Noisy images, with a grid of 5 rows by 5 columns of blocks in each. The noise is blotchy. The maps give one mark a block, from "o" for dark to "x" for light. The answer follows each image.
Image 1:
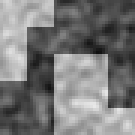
x x o o o
x o o o o
x o x x o
o o x x o
o o x x x
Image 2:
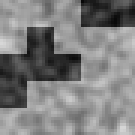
x x x o o
x o x x x
o o o x x
o x x x x
x x x x x
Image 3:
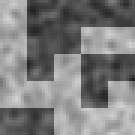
x o o o o
x o o x x
x o x o o
x x x o x
o o x x x
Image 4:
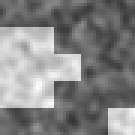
o o o o o
x x o o o
x x x o o
x x o o o
o o o o x
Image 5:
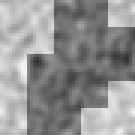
x x o o x
x x o o o
x o o o o
x o o o x
x o o x x
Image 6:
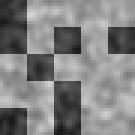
o x x x x
o x o x o
x o x x x
x x o x x
o x o x x
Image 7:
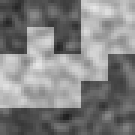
o o o x x
o x o x x
x x x x o
x x x o o
o o o o o
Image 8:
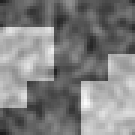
o o o o o
x x o o o
x x o o x
x o o x x
o o o x x
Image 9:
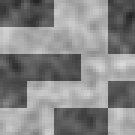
o o x x o
x x x x o
o o o x x
o x x x o
x x o o x
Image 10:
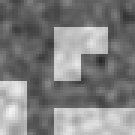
o o o o o
o o x x o
o o x o o
x o o o o
x o x x x
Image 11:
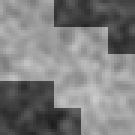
x x o o o
x x x x o
x x x x x
o o x x x
o o o x x
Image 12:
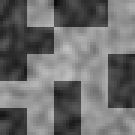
o x o o x
o o x x x
o x x x o
x x o x o
o x o x x
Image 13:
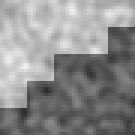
x x x x x
x x x x o
x x o o o
x o o o o
o o o o o
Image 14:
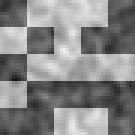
o x x x o
x o x o o
o x x x x
x o o o o
o o x x o
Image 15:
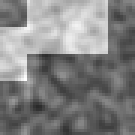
o x x x o
x x x x o
x o o o o
o o o o o
o o o o o
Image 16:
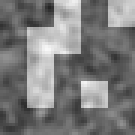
o o x o x
o x x o o
o x o o o
o x o x o
o o o o o
